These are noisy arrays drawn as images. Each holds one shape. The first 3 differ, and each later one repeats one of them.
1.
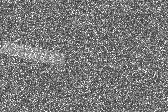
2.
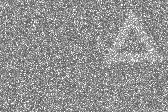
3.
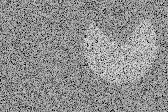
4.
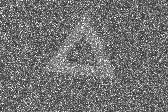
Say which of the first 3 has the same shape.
2
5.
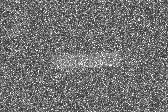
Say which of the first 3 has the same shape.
1
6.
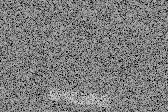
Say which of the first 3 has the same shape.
1
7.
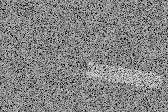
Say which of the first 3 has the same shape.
1
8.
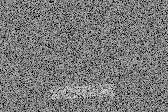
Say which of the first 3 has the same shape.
1
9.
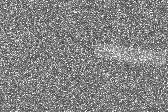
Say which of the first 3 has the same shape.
1
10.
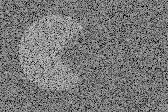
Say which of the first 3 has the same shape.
3
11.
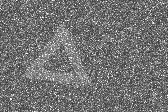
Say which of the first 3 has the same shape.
2
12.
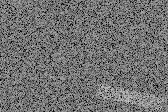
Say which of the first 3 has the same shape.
1
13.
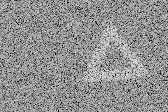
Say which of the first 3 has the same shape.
2
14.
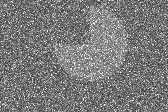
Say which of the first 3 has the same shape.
3
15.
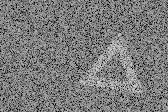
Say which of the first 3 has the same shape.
2
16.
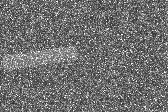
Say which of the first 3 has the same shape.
1
